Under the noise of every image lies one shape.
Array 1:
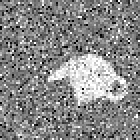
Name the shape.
teapot
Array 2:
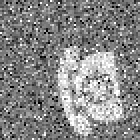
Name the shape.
telephone
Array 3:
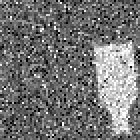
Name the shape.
bottle
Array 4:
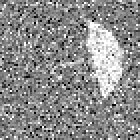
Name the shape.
umbrella
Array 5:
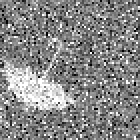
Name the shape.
umbrella
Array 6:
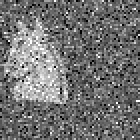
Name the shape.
chess knight
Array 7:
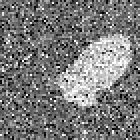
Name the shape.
footprint
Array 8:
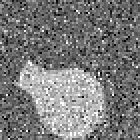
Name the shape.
light bulb
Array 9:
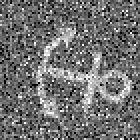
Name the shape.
anchor
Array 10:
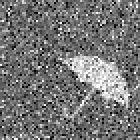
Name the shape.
umbrella
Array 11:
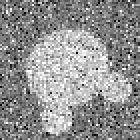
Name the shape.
bear's head
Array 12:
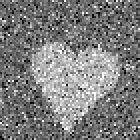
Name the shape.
heart
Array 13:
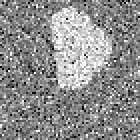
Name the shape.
cloud
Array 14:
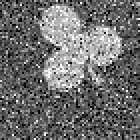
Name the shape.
club
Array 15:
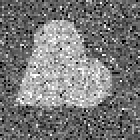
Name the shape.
heart
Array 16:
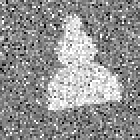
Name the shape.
chess pawn
